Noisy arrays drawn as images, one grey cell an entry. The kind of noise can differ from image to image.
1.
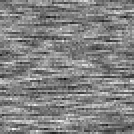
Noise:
streaked along the rows
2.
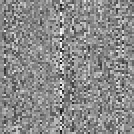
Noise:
columns of uneven size
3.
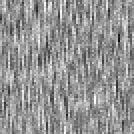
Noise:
streaked along the columns
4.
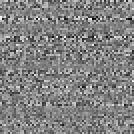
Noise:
rows of uneven size
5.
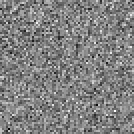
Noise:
independent entries
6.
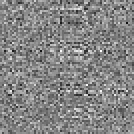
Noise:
low rank plus noise
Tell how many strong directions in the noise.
one
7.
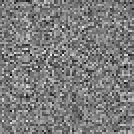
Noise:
low rank plus noise
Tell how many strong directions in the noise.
five to eight
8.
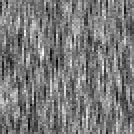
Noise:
streaked along the columns
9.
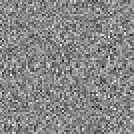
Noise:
low rank plus noise
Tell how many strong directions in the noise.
five to eight
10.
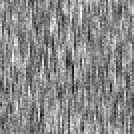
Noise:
streaked along the columns
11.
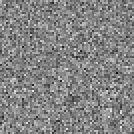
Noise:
independent entries
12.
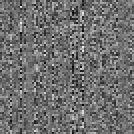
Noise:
columns of uneven size
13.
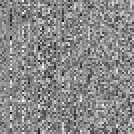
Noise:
columns of uneven size
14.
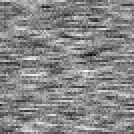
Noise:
streaked along the rows
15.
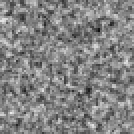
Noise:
blotchy
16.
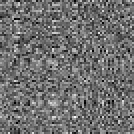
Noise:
low rank plus noise
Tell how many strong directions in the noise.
two
